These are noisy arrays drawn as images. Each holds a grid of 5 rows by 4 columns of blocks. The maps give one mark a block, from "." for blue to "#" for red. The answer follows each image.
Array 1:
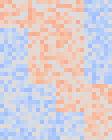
# # # .
. # # .
. # # .
. . # #
. . . #
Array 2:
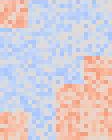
# . . .
. . . .
. . . #
. . # #
# . # #
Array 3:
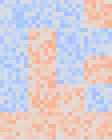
. . . #
. # . .
. # . #
. # # .
# # # #
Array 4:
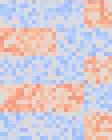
. . . #
# # . .
. . . #
# # # .
. . . #
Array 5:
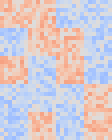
# # . .
. # # .
# . # .
. . . #
. # . #
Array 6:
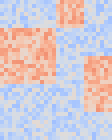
. . # .
# # . .
# # . #
. . . #
. . . .
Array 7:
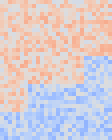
# # # #
# # # #
# # # .
# . . .
. . . .
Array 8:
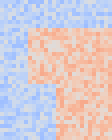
. . . .
. # # #
. # # #
. . # #
. . # #
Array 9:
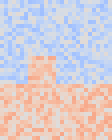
. . . .
. . . .
. # . .
# # # #
# # # #
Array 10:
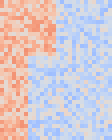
# # . .
# # . .
# . . .
# . . .
# . . .
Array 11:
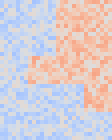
. . # #
. . # #
. # # #
. . . #
. . . .
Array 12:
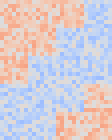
# # # .
# # . .
# . . .
. . . #
. . # #
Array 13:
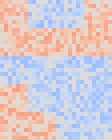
# . . #
# # # #
. . . .
# . . .
# # . .
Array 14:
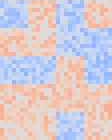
. # . #
# # . .
. . # .
# # # #
# # . #
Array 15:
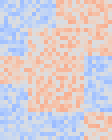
. . # #
. # # #
# # # .
. # # .
. . . #
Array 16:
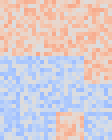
# # # #
# # # #
. . . #
. . . .
. . # .
